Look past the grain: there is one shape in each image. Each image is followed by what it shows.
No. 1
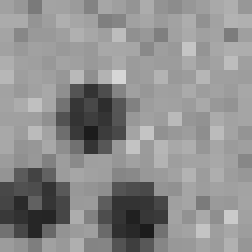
three dots
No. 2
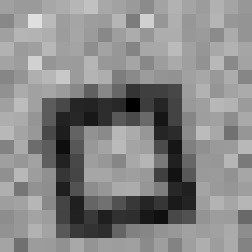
square frame
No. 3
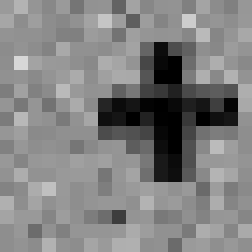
cross
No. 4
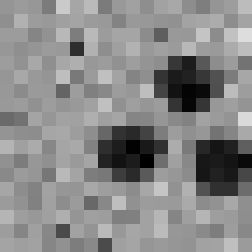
three dots
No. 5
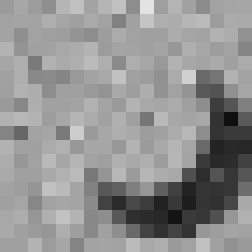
crescent
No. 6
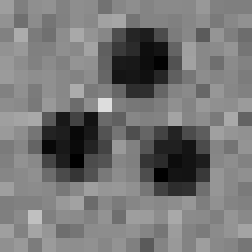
three dots
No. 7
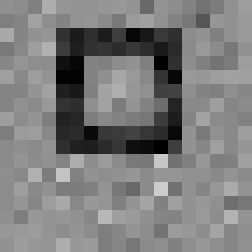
square frame
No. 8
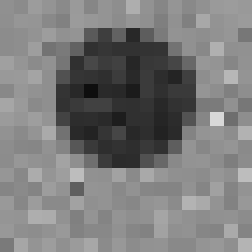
disc
